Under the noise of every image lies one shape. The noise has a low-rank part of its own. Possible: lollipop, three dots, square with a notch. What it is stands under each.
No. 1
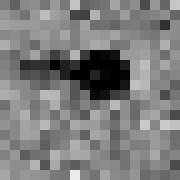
lollipop
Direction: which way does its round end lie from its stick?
right
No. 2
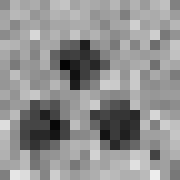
three dots
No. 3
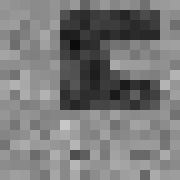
square with a notch
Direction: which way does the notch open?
right
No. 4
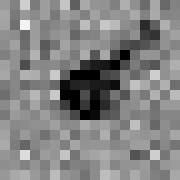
lollipop
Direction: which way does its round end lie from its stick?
down and left
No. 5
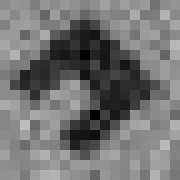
square with a notch
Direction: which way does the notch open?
down and left
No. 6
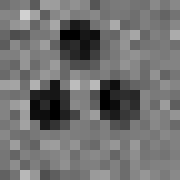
three dots
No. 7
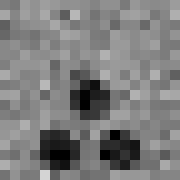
three dots
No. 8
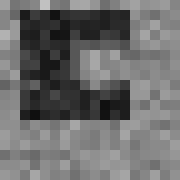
square with a notch
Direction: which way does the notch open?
right
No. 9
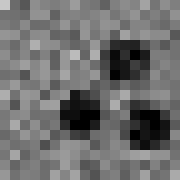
three dots
